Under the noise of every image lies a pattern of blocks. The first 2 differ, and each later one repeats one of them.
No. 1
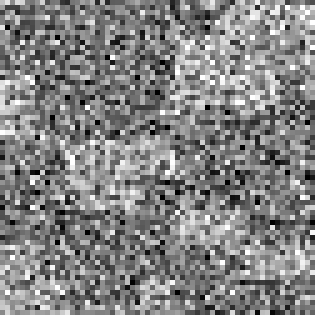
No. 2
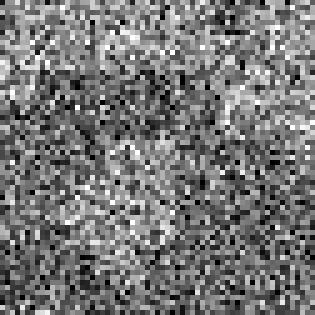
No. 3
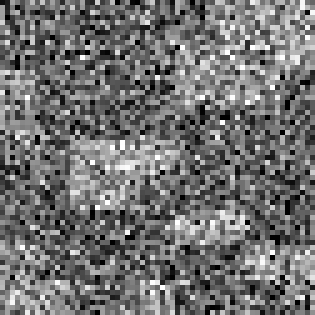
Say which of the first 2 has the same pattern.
1
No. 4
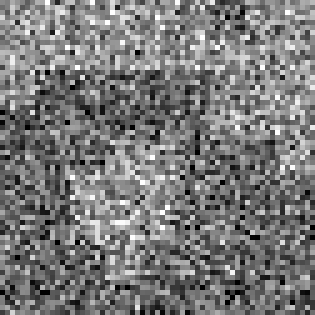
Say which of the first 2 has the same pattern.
2
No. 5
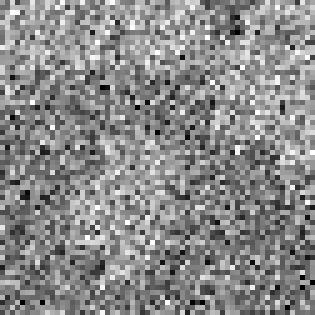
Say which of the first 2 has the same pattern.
2
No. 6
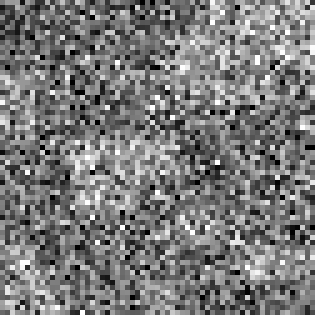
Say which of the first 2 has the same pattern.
1
